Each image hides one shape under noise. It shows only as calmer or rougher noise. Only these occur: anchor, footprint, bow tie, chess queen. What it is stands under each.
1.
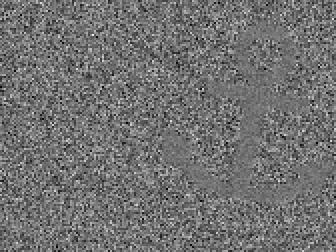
anchor
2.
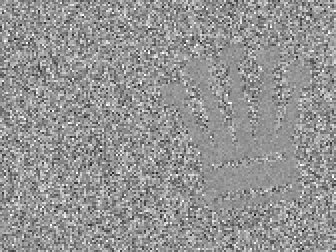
chess queen
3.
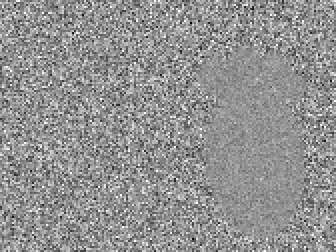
footprint
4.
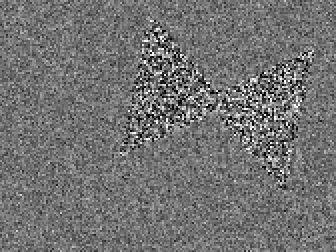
bow tie
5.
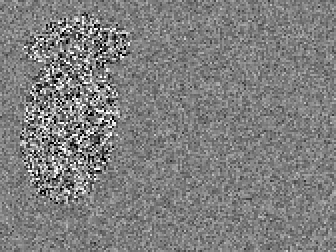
footprint
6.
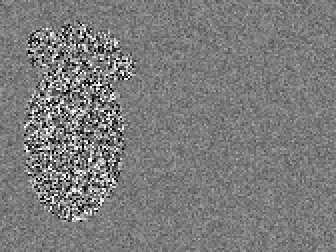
footprint
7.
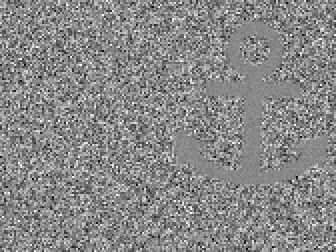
anchor
